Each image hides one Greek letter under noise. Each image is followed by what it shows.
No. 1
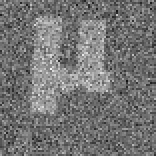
light mu
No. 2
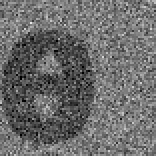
dark theta
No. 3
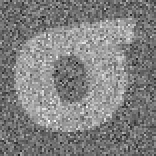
light sigma
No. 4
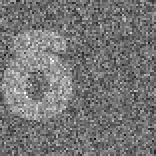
light delta
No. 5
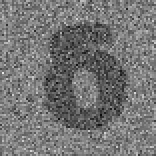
dark delta
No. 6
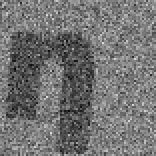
dark eta
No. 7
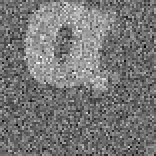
light alpha
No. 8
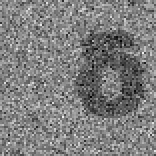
dark delta
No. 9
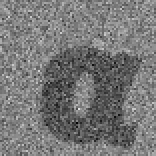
dark alpha
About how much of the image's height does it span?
two thirds
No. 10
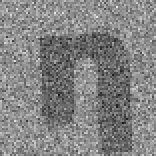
dark eta
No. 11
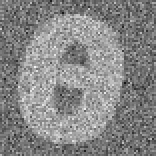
light theta
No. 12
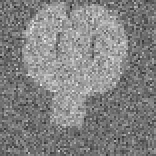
light phi
